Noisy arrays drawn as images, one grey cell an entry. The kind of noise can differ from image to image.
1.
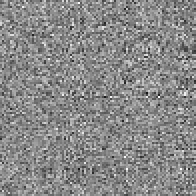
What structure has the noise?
low rank plus noise
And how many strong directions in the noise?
three or four
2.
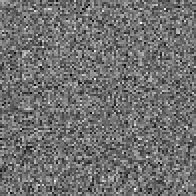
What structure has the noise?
low rank plus noise
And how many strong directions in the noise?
one
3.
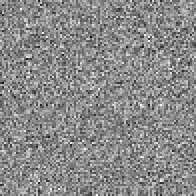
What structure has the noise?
low rank plus noise
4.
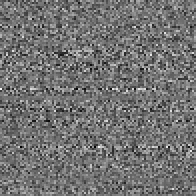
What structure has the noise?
rows of uneven size
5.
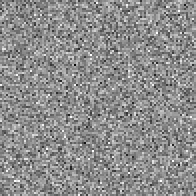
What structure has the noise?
independent entries
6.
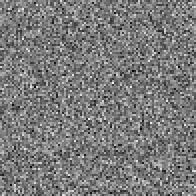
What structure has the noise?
independent entries
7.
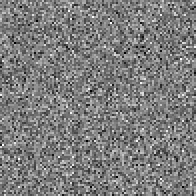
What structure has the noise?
low rank plus noise
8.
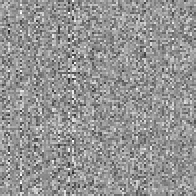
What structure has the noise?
columns of uneven size
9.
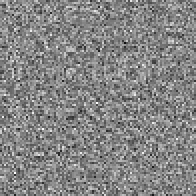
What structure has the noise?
low rank plus noise
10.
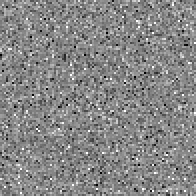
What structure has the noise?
heavy tails
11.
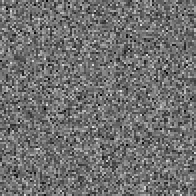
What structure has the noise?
independent entries
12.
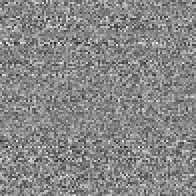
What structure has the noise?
rows of uneven size
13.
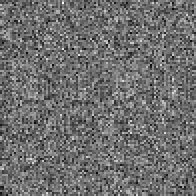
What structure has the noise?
low rank plus noise
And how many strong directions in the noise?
two
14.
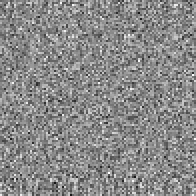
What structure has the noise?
low rank plus noise
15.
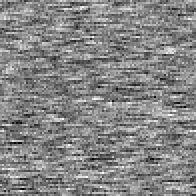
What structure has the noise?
streaked along the rows
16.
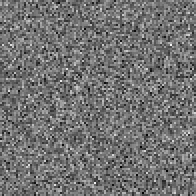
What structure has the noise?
independent entries
